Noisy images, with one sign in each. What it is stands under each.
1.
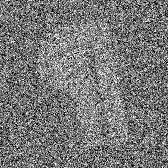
light pilcrow
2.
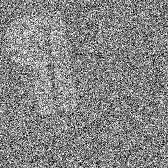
light pilcrow
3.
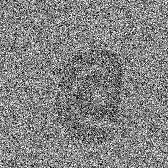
dark at sign
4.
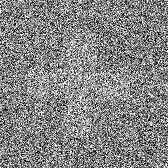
light plus sign
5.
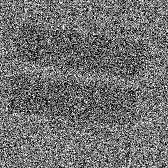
dark equals sign
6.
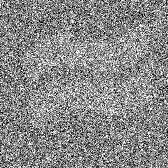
light approximately sign
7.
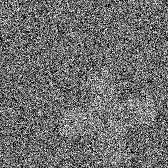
light plus sign
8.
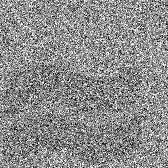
dark approximately sign
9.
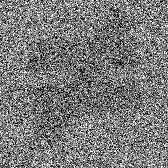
dark not-equal sign
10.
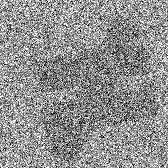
dark not-equal sign
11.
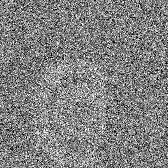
light at sign
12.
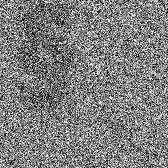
dark section sign
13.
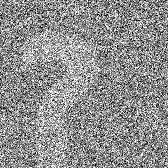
light question mark
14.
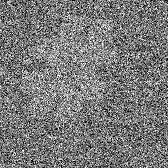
light hash sign
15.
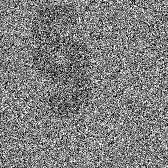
dark section sign
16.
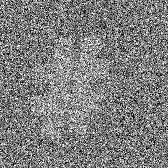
light hash sign
